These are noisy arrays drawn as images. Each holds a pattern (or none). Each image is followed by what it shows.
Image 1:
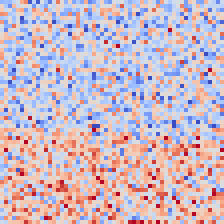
a sharp edge
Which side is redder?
bottom
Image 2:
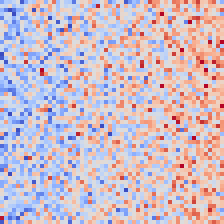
a smooth slope
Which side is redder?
right
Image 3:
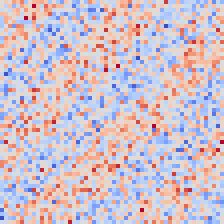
diagonal stripes
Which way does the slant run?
bottom left to top right
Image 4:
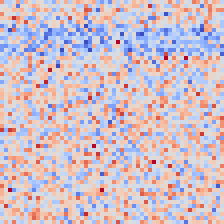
one horizontal stripe
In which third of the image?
top
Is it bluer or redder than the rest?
bluer
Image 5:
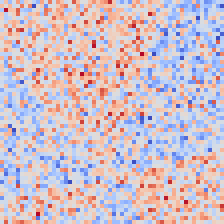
spokes from one point
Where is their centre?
bottom middle
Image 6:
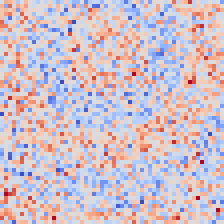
rings round one point
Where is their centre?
top middle
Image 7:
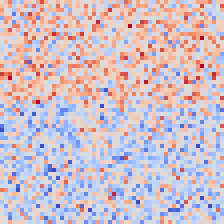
a sharp edge
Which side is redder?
top
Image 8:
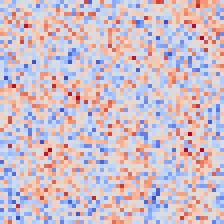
rings round one point
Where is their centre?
bottom left
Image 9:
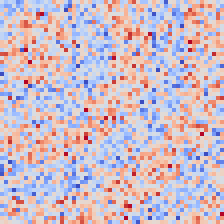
rings round one point
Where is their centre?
top left
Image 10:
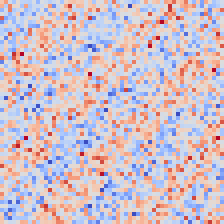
diagonal stripes
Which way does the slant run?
bottom left to top right
